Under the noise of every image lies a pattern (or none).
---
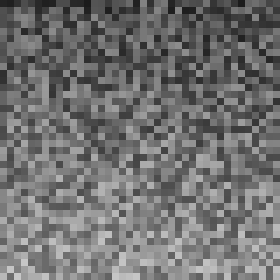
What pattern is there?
a smooth slope
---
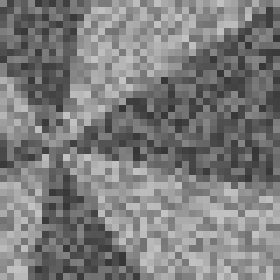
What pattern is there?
spokes from one point
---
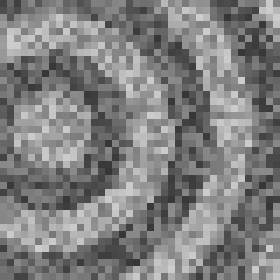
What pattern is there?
rings round one point
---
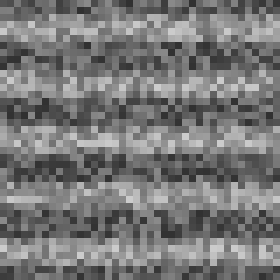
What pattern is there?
horizontal stripes
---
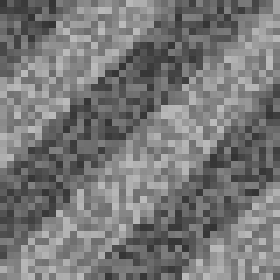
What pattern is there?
diagonal stripes
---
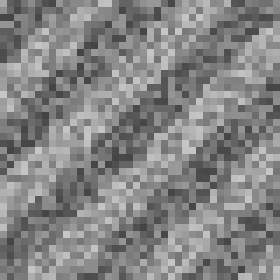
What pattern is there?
diagonal stripes
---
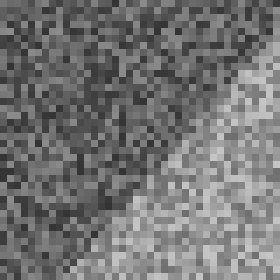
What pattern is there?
a sharp edge
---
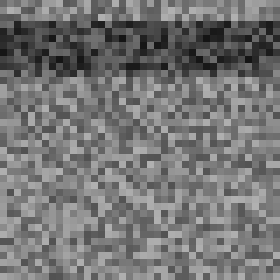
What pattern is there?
one horizontal stripe
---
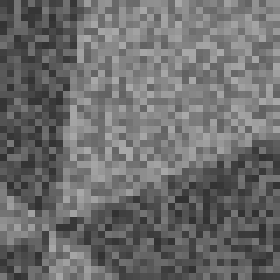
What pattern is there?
spokes from one point
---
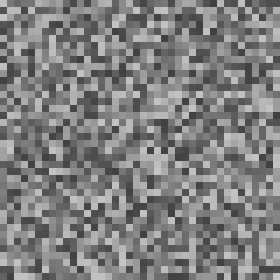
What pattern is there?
only noise
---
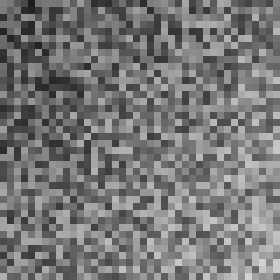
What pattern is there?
a smooth slope
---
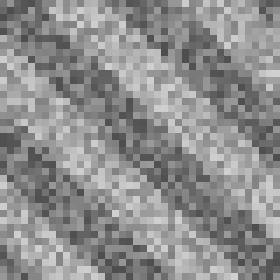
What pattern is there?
diagonal stripes
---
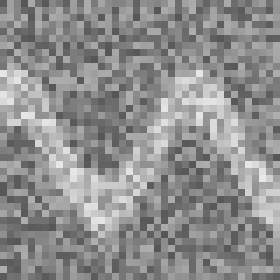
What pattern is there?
a wavy band
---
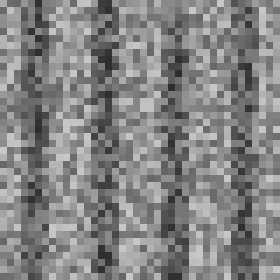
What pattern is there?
vertical stripes
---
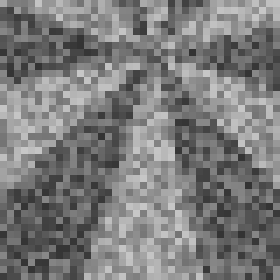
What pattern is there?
spokes from one point
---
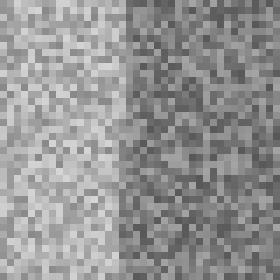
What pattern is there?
a sharp edge
